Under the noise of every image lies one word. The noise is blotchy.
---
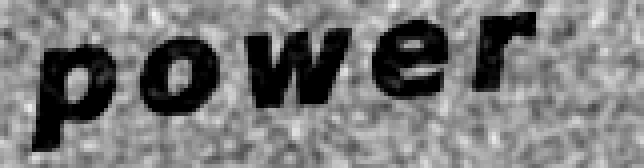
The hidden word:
power
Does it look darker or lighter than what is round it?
darker
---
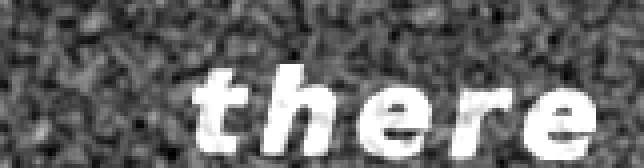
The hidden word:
there
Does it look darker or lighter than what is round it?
lighter
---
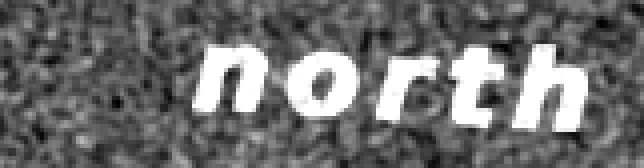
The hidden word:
north
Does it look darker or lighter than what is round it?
lighter
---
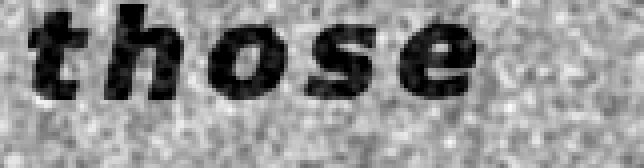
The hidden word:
those
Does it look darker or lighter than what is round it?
darker
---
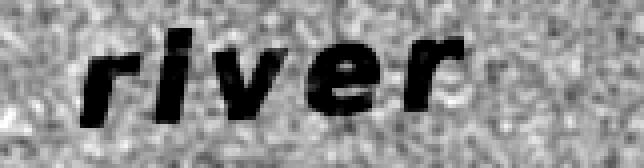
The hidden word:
river
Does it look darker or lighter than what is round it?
darker
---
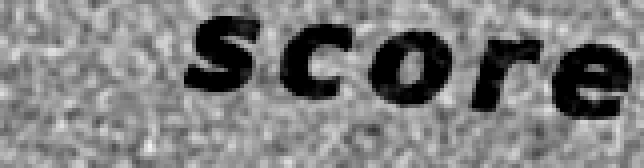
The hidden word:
score
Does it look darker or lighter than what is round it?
darker
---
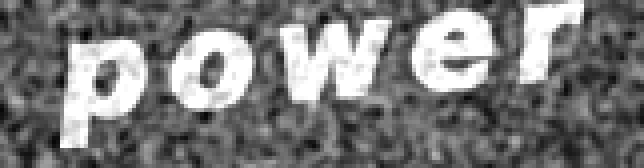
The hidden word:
power
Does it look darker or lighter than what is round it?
lighter
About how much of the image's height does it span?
nearly all
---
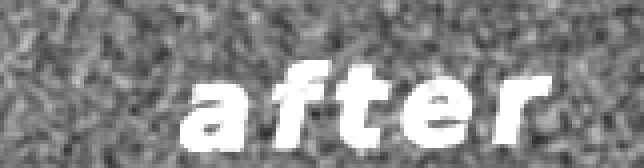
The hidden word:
after
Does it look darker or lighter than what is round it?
lighter
